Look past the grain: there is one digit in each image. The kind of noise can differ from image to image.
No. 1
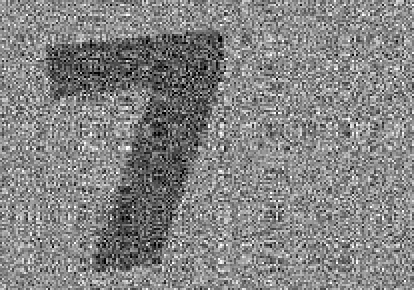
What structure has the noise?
low rank plus noise
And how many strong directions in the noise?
three or four
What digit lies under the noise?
7
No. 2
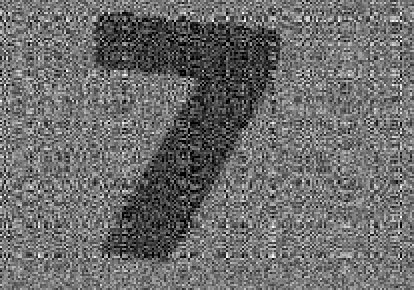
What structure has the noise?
low rank plus noise
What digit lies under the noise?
7
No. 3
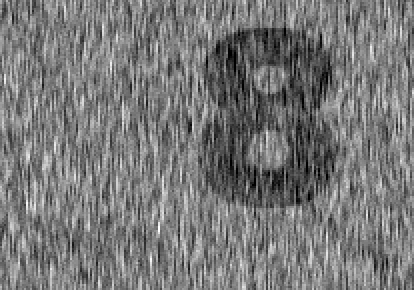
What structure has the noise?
streaked along the columns
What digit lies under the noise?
8
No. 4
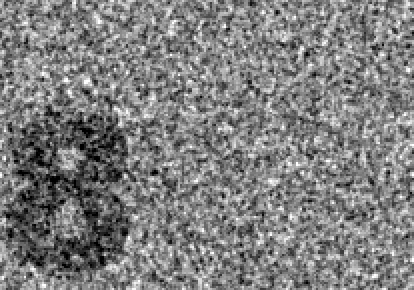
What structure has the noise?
blotchy
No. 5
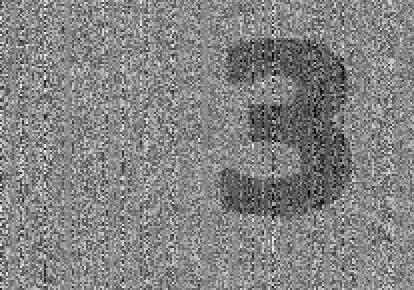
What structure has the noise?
columns of uneven size
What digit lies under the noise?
3
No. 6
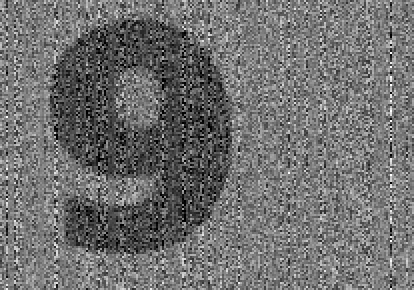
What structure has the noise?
columns of uneven size
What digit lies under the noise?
9
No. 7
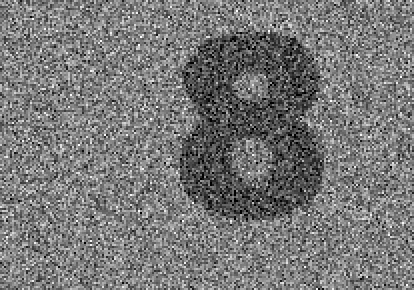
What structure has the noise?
independent entries
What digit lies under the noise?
8
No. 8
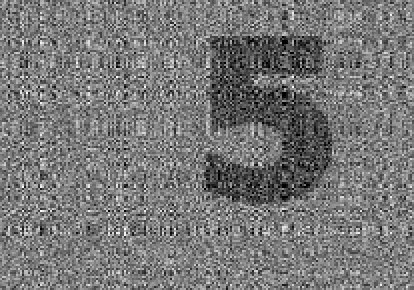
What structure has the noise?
low rank plus noise
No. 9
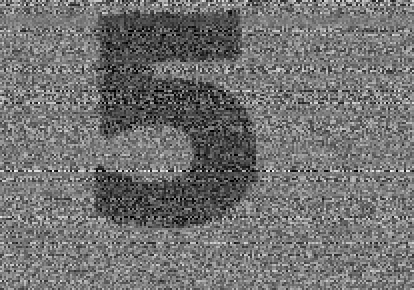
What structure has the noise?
rows of uneven size
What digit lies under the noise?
5
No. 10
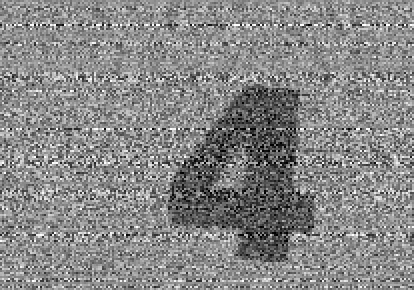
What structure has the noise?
rows of uneven size
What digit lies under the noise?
4
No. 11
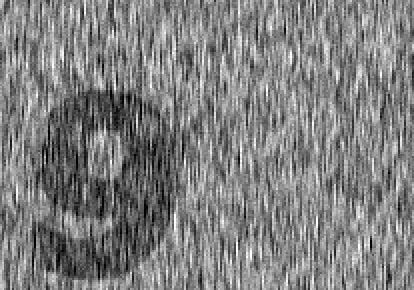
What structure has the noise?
streaked along the columns
